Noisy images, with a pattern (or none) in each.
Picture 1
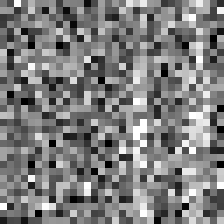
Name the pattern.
bands of columns
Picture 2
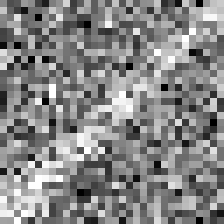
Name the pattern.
a diagonal band
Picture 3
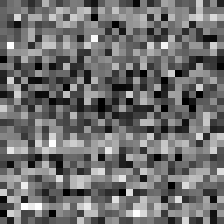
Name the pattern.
bands of rows
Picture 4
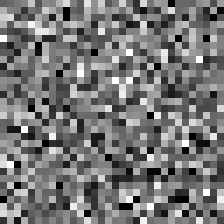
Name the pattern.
only noise
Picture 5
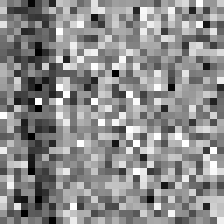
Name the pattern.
one band of columns
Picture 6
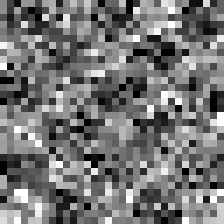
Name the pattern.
a checkerboard
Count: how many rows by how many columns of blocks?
6 by 5
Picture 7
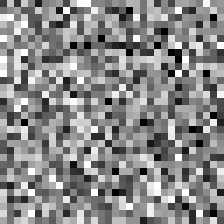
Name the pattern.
only noise
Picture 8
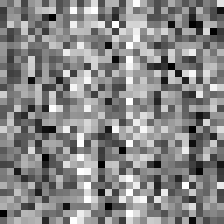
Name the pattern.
bands of columns
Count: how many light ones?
2
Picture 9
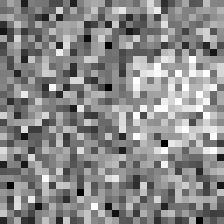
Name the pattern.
one block
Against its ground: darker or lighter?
lighter
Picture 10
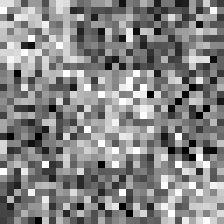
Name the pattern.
blocks along the diagonal
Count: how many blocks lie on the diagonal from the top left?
3
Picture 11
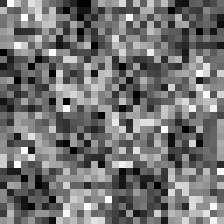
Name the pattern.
a checkerboard
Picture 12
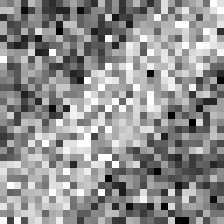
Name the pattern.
a diagonal band
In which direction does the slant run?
bottom left to top right
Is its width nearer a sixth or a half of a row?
a half
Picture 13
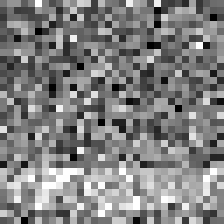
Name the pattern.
one band of rows
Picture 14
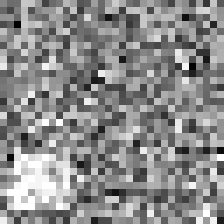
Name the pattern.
one block
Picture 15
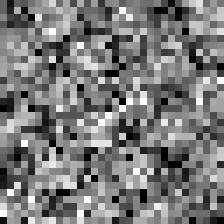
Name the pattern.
a checkerboard
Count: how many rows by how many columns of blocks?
6 by 6
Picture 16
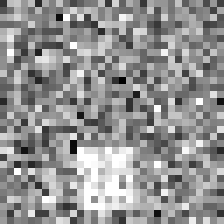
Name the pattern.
one block
